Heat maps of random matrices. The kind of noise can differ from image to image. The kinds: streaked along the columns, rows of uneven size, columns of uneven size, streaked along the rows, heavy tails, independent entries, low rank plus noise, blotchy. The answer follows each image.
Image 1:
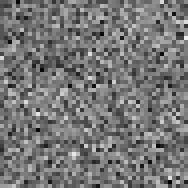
independent entries
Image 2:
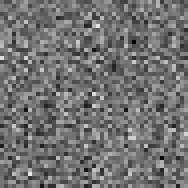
low rank plus noise
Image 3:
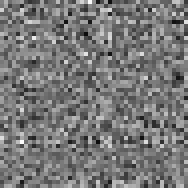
low rank plus noise
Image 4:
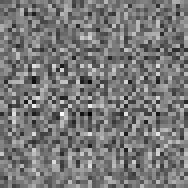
low rank plus noise
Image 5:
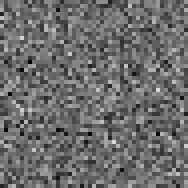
independent entries
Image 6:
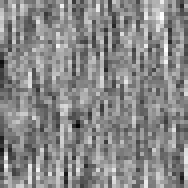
streaked along the columns
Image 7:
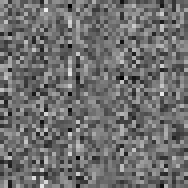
columns of uneven size
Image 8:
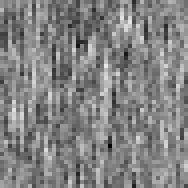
streaked along the columns
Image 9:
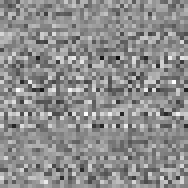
rows of uneven size
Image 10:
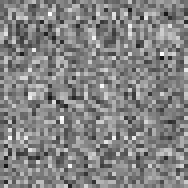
low rank plus noise
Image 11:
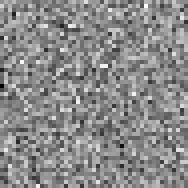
independent entries
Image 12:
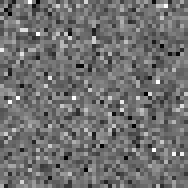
heavy tails
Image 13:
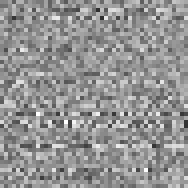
rows of uneven size
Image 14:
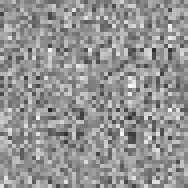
low rank plus noise
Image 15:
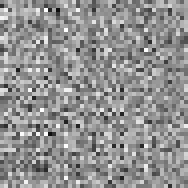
low rank plus noise
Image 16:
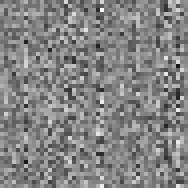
columns of uneven size
